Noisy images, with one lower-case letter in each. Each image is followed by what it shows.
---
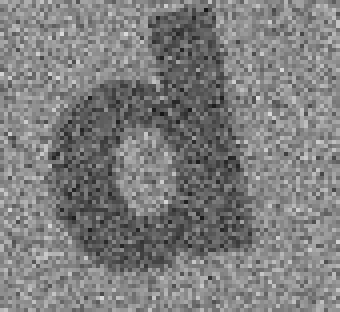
d
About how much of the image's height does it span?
nearly all
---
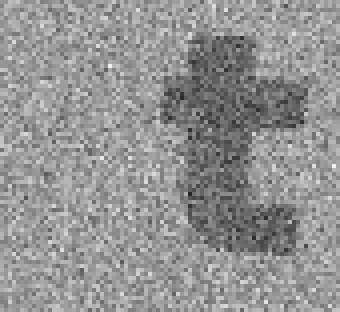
t
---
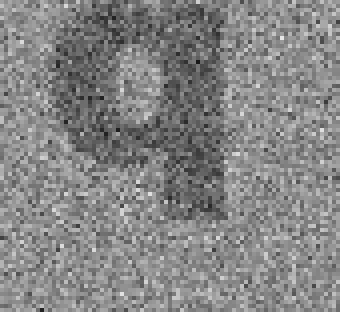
q
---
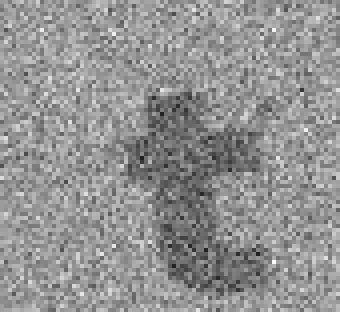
t
